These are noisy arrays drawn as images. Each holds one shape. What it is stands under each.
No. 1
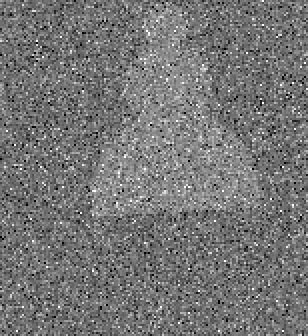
chess pawn
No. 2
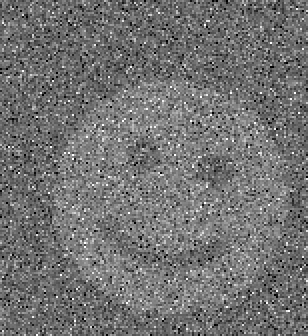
smiling face
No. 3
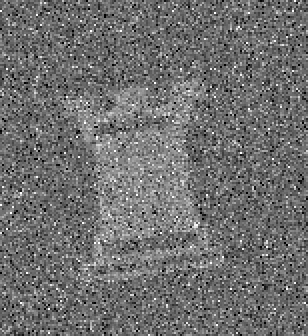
chess rook
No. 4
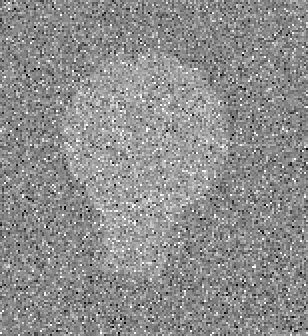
light bulb
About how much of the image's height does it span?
two thirds
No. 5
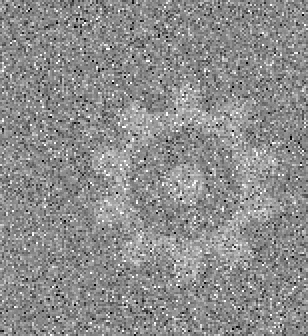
gear
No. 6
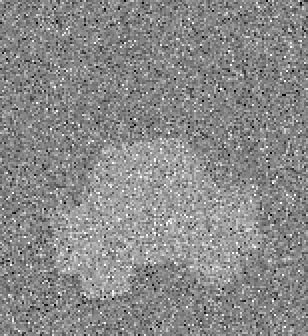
car
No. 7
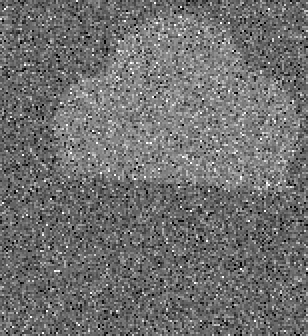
cloud
